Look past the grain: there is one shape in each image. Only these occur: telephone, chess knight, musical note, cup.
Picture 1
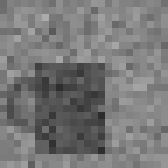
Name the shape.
cup
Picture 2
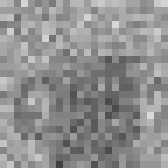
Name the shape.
cup
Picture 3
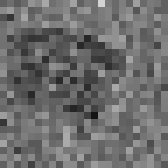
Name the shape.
telephone
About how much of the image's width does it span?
two thirds
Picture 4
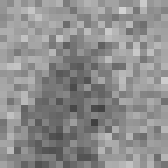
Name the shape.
chess knight
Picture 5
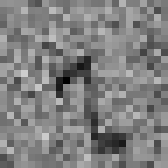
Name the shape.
musical note
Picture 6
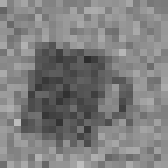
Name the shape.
cup
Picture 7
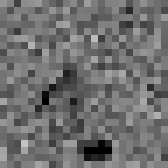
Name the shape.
musical note
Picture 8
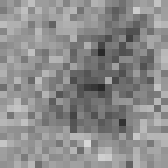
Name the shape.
chess knight
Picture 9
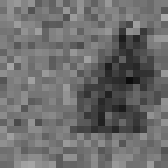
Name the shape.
chess knight
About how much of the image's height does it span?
two thirds
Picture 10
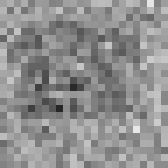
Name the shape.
telephone
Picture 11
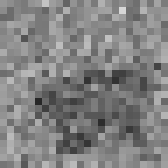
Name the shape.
telephone
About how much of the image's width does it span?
two thirds
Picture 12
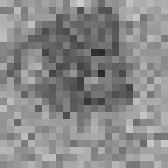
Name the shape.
cup
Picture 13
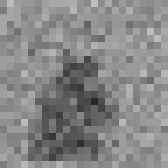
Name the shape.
chess knight
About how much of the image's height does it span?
two thirds
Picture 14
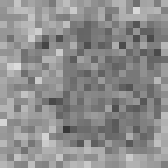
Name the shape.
cup
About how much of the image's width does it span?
nearly all
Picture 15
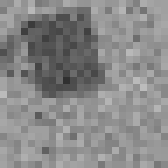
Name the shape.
cup
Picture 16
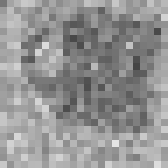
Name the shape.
cup
